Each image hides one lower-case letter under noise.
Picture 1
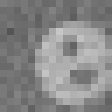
e
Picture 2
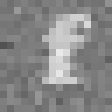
f
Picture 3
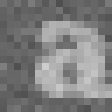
a
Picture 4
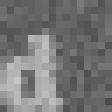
d
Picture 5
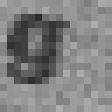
g
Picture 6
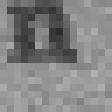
n
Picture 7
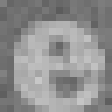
e
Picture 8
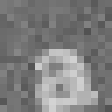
a
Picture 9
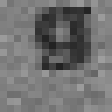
g
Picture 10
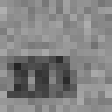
m
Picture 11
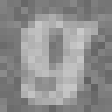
g
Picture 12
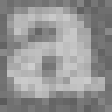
a
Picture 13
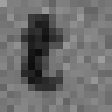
t
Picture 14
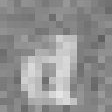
d
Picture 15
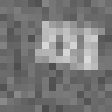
m
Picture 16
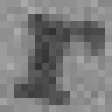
r
